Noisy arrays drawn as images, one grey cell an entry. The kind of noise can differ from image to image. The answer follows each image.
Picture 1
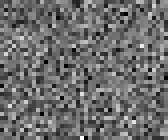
independent entries
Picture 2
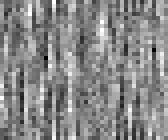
streaked along the columns
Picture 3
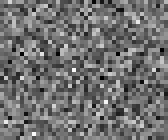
independent entries
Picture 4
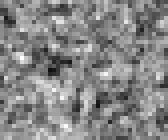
blotchy
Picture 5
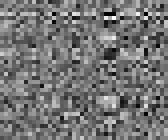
low rank plus noise
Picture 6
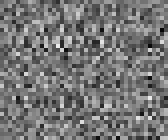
low rank plus noise
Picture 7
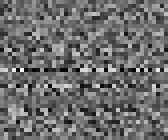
rows of uneven size
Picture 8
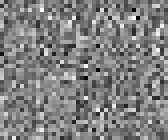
low rank plus noise
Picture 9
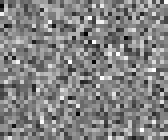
independent entries
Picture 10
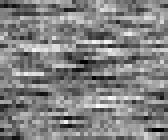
streaked along the rows
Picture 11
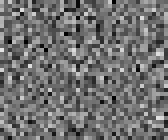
low rank plus noise
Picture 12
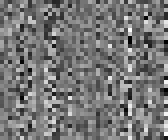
columns of uneven size
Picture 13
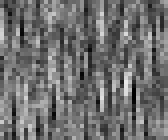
streaked along the columns
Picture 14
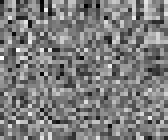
low rank plus noise
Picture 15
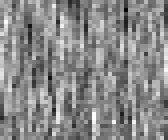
streaked along the columns
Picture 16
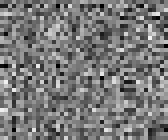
low rank plus noise
